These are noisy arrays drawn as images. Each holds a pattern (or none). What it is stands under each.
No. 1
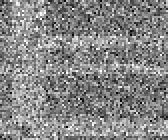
bands of rows crossing bands of columns
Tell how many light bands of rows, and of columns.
3 and 1
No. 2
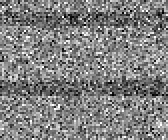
bands of rows
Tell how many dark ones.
2
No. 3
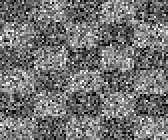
a checkerboard
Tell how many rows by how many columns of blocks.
6 by 5
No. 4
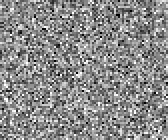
only noise
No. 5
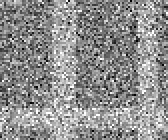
bands of rows crossing bands of columns
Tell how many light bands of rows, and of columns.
1 and 2
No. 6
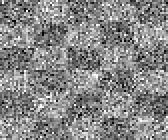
a checkerboard
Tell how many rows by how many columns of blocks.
6 by 5
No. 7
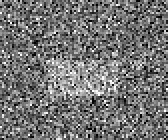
one block
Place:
centre
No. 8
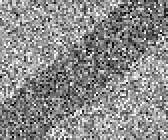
a diagonal band
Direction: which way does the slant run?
bottom left to top right
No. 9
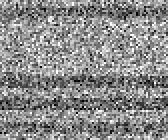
bands of rows
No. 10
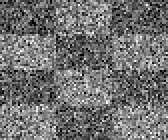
a checkerboard
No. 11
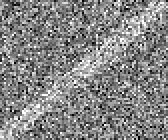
a diagonal band
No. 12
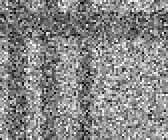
bands of rows crossing bands of columns
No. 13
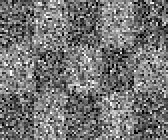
a checkerboard
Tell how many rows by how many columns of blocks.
3 by 5
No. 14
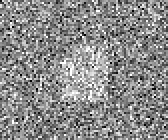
one block
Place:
centre
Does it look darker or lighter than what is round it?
lighter
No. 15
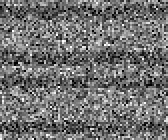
bands of rows
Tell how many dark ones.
4
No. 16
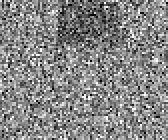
one block
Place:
top middle
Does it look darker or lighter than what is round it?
darker
